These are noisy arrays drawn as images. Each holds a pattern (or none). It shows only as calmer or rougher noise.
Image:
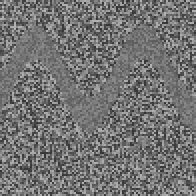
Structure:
a wavy band
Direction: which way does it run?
left to right
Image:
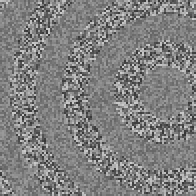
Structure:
rings round one point
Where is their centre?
middle right
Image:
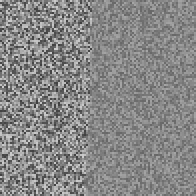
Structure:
a sharp edge
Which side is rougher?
left
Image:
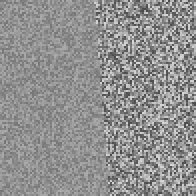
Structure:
a sharp edge
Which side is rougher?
right
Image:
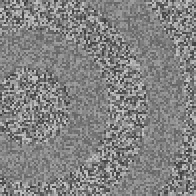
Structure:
rings round one point
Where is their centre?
middle left
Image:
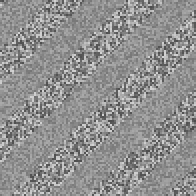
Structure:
diagonal stripes
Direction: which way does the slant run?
bottom left to top right
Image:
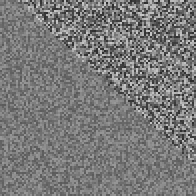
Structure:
a sharp edge
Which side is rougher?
top right
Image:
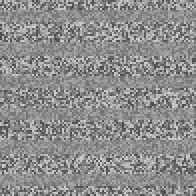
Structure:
horizontal stripes
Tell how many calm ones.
6
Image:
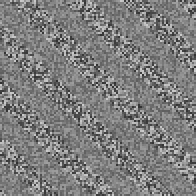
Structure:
diagonal stripes
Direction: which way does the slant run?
top left to bottom right
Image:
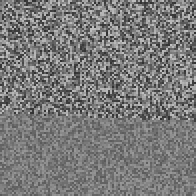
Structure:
a sharp edge
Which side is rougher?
top
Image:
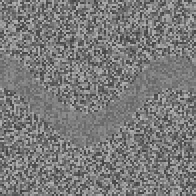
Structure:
a wavy band
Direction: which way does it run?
left to right
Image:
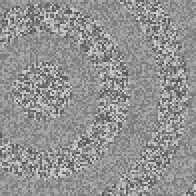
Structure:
rings round one point
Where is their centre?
middle left
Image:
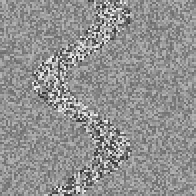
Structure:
a wavy band
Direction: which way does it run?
top to bottom
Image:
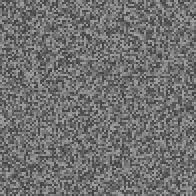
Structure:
only noise
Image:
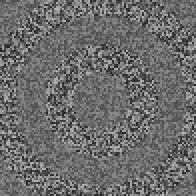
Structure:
rings round one point
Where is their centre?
centre
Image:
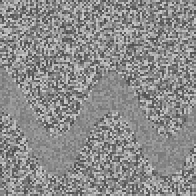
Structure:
a wavy band
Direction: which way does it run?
left to right
